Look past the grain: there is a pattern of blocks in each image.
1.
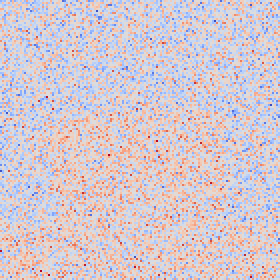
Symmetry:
left and right mirror each other
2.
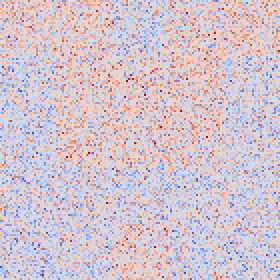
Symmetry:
left and right mirror each other
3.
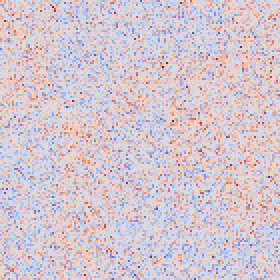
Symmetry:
no symmetry
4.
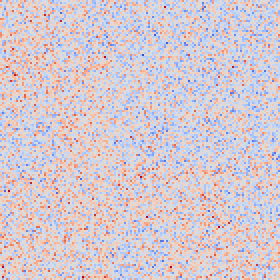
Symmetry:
mirrored about the diagonal from the bottom left
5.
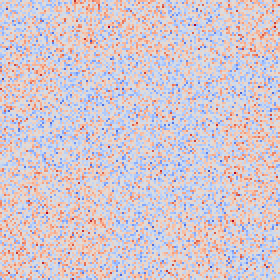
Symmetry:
mirrored about the diagonal from the bottom left
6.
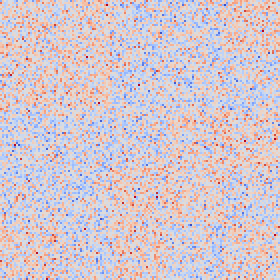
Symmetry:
mirrored about the diagonal from the top left
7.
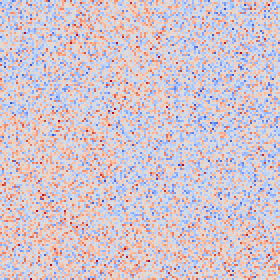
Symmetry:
no symmetry
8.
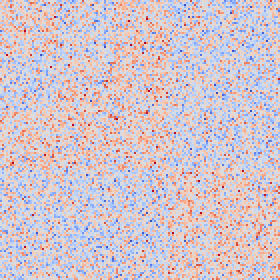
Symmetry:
mirrored about the diagonal from the top left
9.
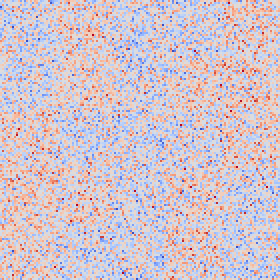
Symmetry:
the same after a half turn
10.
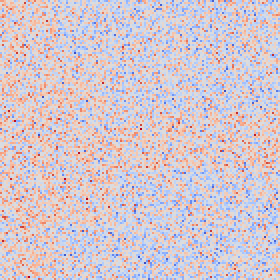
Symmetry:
top and bottom mirror each other
